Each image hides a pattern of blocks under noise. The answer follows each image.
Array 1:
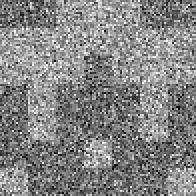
left and right mirror each other
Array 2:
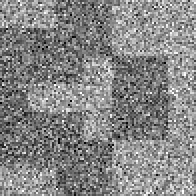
top and bottom mirror each other
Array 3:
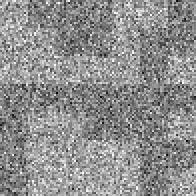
no symmetry
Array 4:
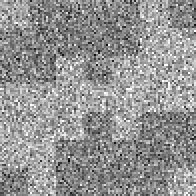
the same after a half turn
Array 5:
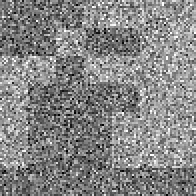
no symmetry
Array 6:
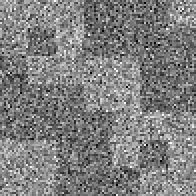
mirrored about the diagonal from the bottom left
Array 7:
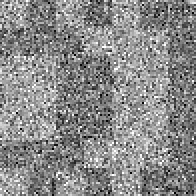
top and bottom mirror each other
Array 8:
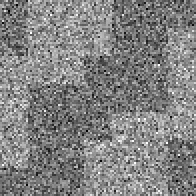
the same after a half turn
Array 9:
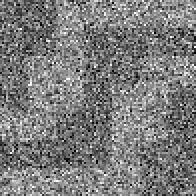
the same after a half turn
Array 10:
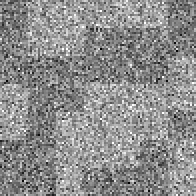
no symmetry
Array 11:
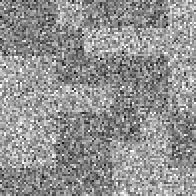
no symmetry
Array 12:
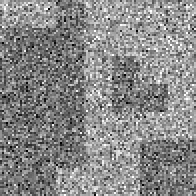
no symmetry
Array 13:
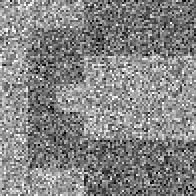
top and bottom mirror each other
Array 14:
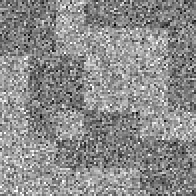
mirrored about the diagonal from the bottom left
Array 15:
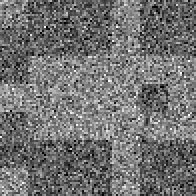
top and bottom mirror each other
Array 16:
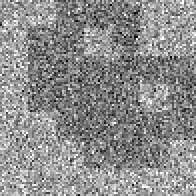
mirrored about the diagonal from the bottom left
